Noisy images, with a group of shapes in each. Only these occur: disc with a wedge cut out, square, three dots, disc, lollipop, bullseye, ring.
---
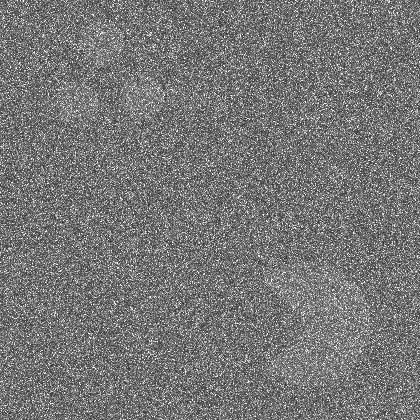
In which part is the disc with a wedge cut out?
bottom right
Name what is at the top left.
three dots
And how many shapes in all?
2
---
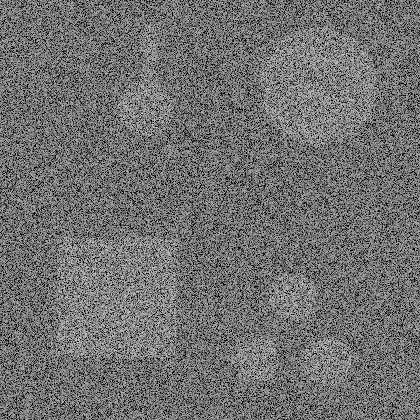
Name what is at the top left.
lollipop
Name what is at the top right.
disc
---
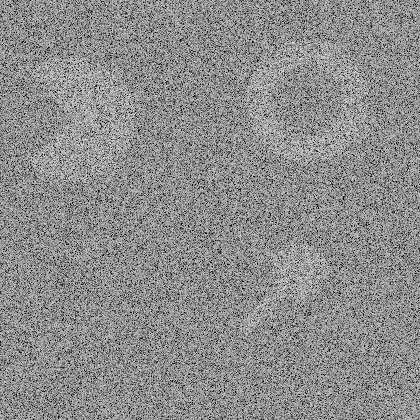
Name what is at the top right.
ring
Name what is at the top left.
disc with a wedge cut out
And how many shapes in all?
3
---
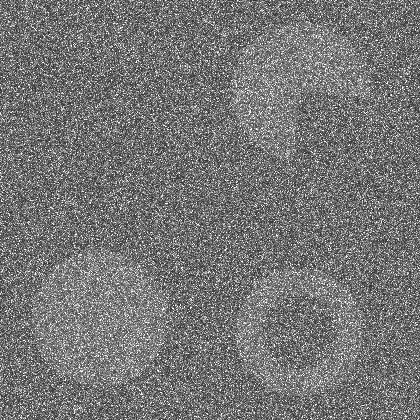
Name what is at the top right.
disc with a wedge cut out
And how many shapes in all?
3
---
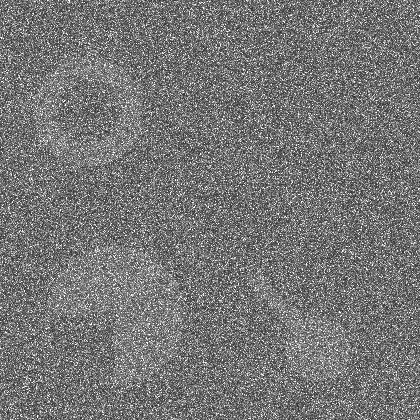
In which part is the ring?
top left
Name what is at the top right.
nothing
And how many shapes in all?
3
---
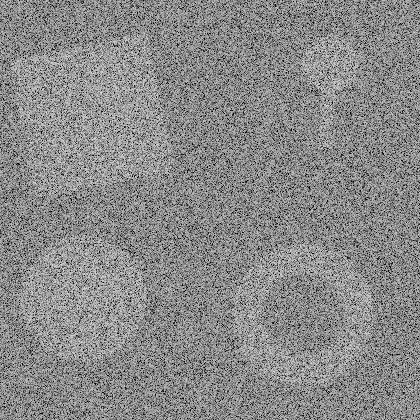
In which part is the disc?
bottom left
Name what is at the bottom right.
ring
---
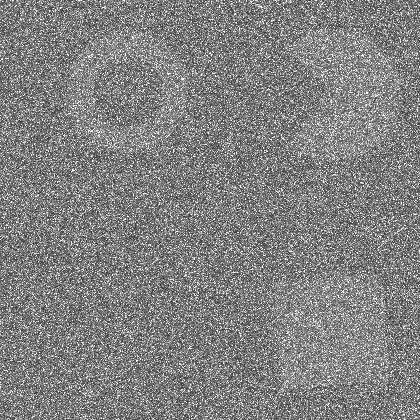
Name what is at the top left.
ring
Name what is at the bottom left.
nothing
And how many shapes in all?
3
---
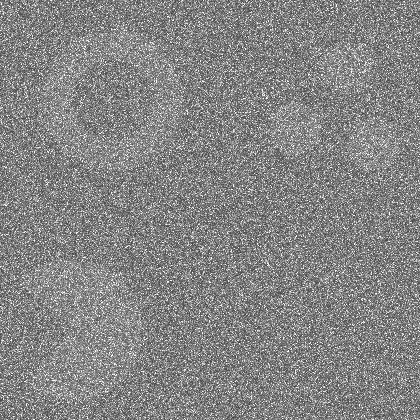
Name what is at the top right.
three dots
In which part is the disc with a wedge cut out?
bottom left
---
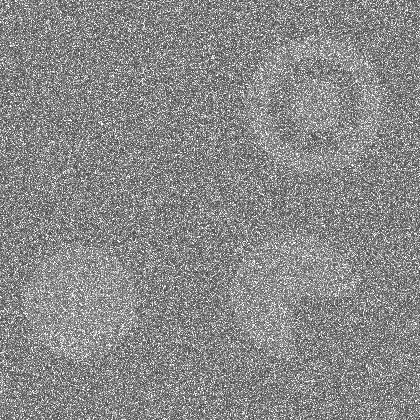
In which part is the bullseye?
top right
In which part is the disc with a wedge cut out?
bottom right
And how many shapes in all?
3
